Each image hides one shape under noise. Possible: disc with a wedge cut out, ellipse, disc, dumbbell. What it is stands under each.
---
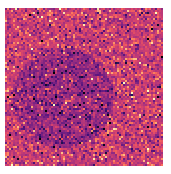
dark disc
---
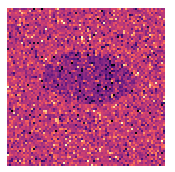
dark ellipse
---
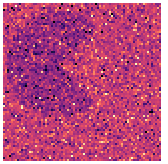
dark disc with a wedge cut out
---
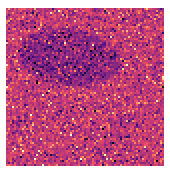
dark ellipse
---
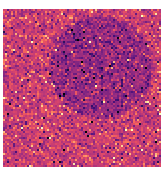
dark disc
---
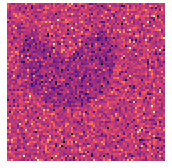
dark disc with a wedge cut out
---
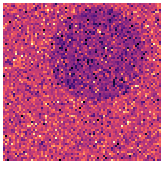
dark disc
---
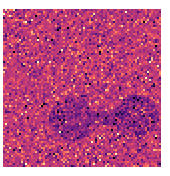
dark dumbbell
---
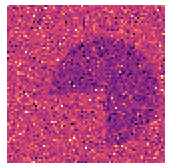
dark disc with a wedge cut out
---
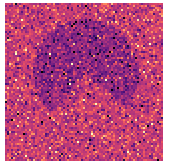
dark disc with a wedge cut out
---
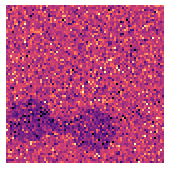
dark dumbbell
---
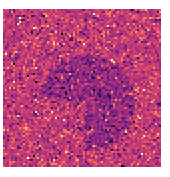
dark disc with a wedge cut out
